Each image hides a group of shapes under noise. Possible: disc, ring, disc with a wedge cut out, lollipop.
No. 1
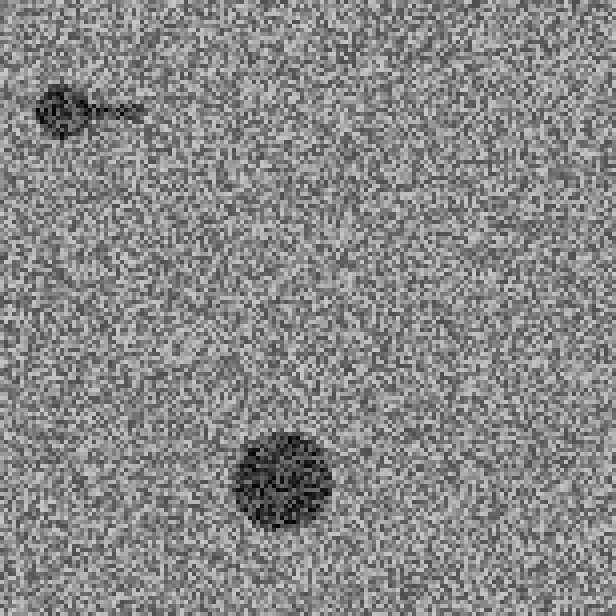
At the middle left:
nothing
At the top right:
nothing
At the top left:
lollipop
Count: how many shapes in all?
2
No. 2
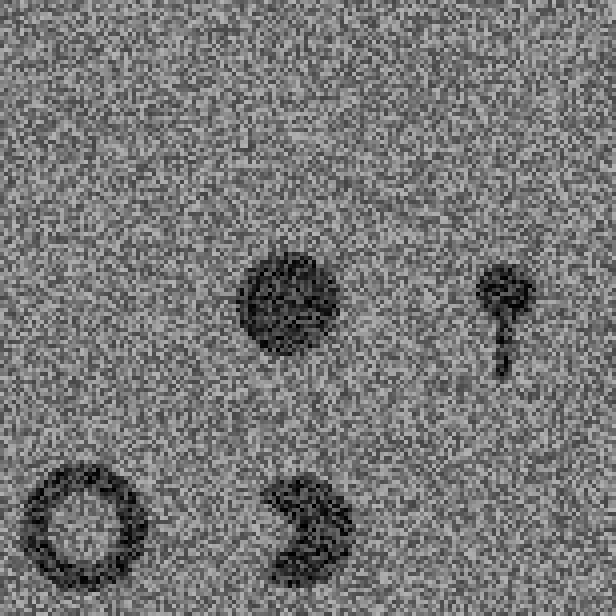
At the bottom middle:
disc with a wedge cut out
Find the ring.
bottom left
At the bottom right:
nothing
